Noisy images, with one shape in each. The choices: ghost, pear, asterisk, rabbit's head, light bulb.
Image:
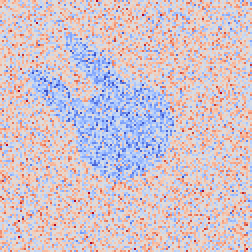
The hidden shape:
rabbit's head
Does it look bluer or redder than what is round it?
bluer
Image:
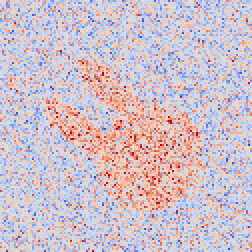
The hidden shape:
rabbit's head
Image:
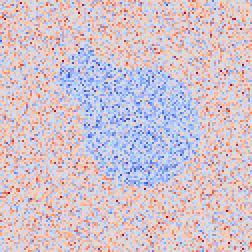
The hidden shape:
light bulb
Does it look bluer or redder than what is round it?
bluer
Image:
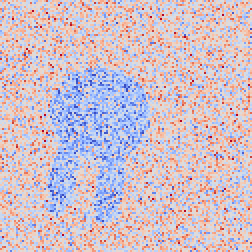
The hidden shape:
rabbit's head
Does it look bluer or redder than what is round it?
bluer
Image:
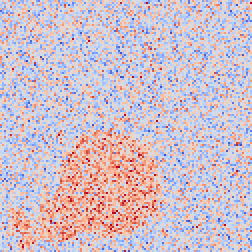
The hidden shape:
pear
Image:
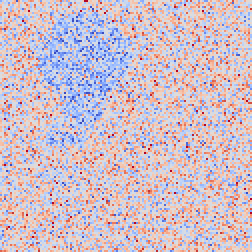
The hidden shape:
pear
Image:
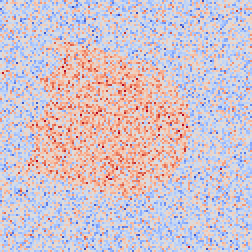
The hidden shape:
ghost
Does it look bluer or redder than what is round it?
redder
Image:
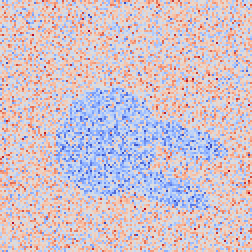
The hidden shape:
rabbit's head
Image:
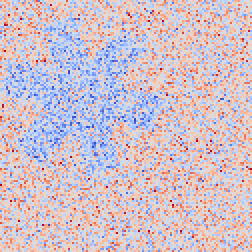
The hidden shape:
asterisk
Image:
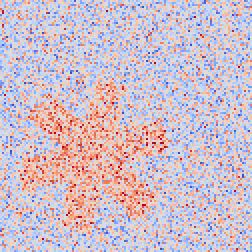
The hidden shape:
asterisk
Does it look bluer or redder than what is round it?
redder
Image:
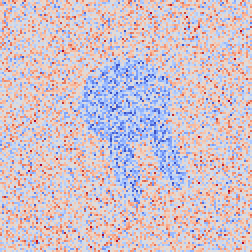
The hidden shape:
rabbit's head
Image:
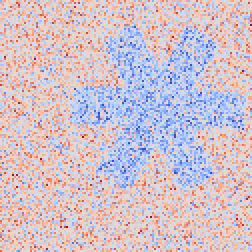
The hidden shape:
asterisk
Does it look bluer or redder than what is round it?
bluer
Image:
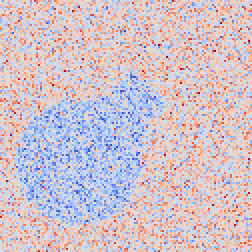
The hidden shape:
light bulb
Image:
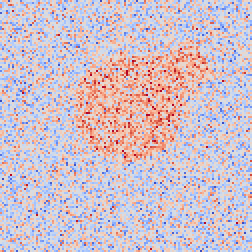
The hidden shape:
light bulb
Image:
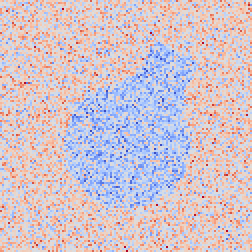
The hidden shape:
light bulb
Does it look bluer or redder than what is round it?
bluer
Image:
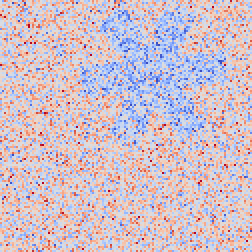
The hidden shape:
asterisk
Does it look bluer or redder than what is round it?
bluer
